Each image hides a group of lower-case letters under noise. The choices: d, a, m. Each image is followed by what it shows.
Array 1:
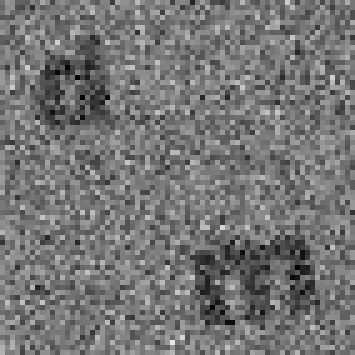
top left: d; bottom right: m
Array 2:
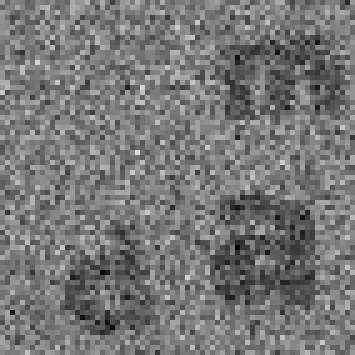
top right: m; bottom left: d; bottom right: a
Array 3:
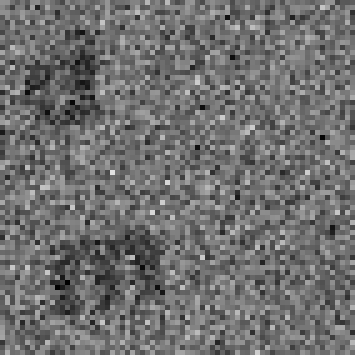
top left: d; bottom left: m
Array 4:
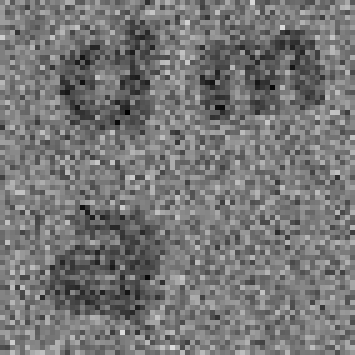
top left: d; top right: m; bottom left: a
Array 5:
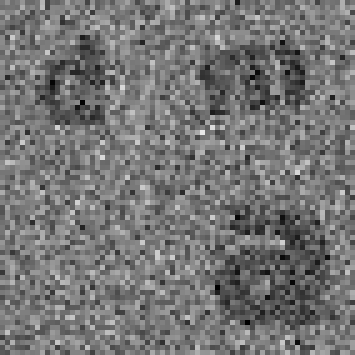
top left: d; top right: m; bottom right: a
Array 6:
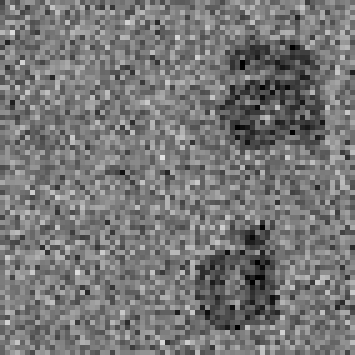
top right: a; bottom right: d
